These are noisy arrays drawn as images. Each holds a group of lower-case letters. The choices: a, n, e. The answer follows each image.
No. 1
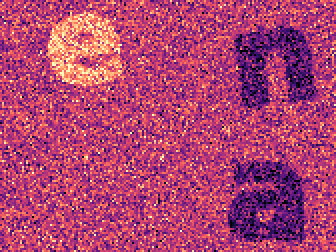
top left: light e; top right: dark n; bottom right: dark a
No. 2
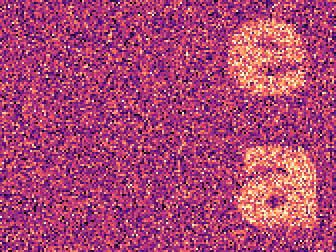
top right: light e; bottom right: light a
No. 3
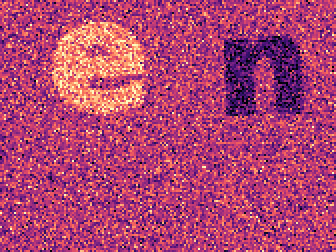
top left: light e; top right: dark n
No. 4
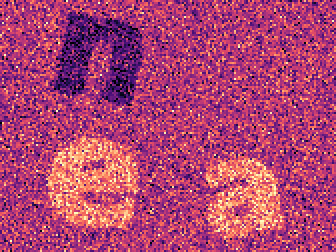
top left: dark n; bottom left: light e; bottom right: light a
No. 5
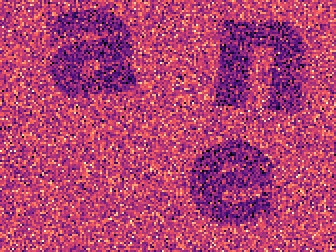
top left: dark a; top right: dark n; bottom right: dark e
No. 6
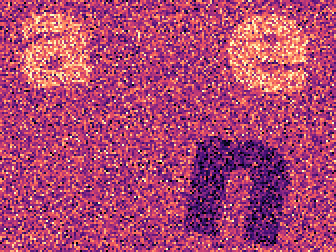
top left: light a; top right: light e; bottom right: dark n
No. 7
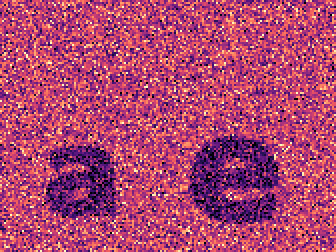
bottom left: dark a; bottom right: dark e
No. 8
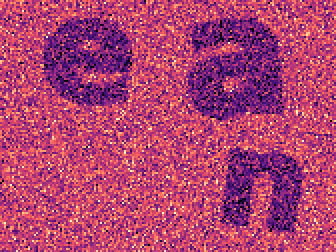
top left: dark e; top right: dark a; bottom right: dark n
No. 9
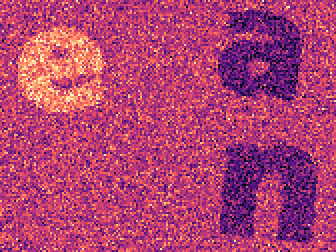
top left: light e; top right: dark a; bottom right: dark n
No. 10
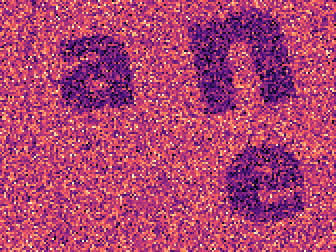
top left: dark a; top right: dark n; bottom right: dark e
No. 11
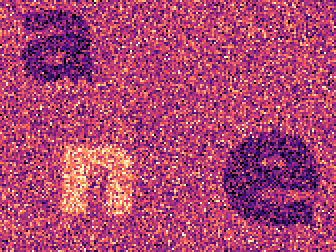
top left: dark a; bottom left: light n; bottom right: dark e
